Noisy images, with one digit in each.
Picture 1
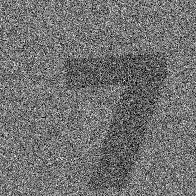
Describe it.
dark 7
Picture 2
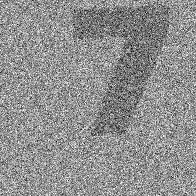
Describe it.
dark 7
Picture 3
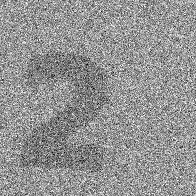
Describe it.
dark 2
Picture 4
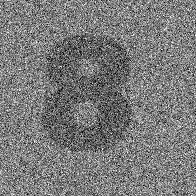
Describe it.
dark 8
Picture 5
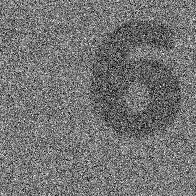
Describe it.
dark 6
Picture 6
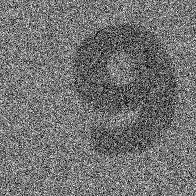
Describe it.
dark 9
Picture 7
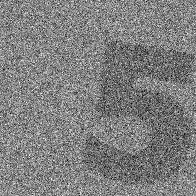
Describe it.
dark 5
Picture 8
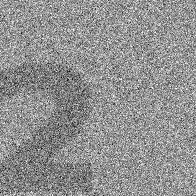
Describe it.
dark 2
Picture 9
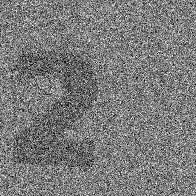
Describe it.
dark 2
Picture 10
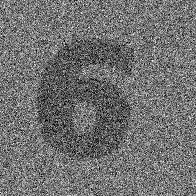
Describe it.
dark 6
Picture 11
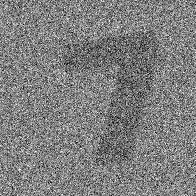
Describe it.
dark 7
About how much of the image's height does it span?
two thirds
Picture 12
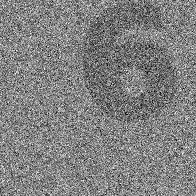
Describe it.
dark 6
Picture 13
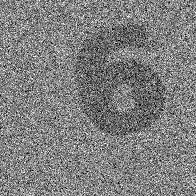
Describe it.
dark 6
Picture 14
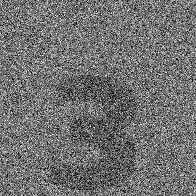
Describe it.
dark 3
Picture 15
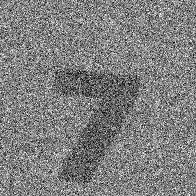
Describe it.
dark 7
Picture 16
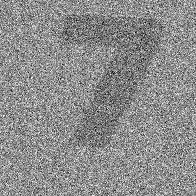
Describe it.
dark 7
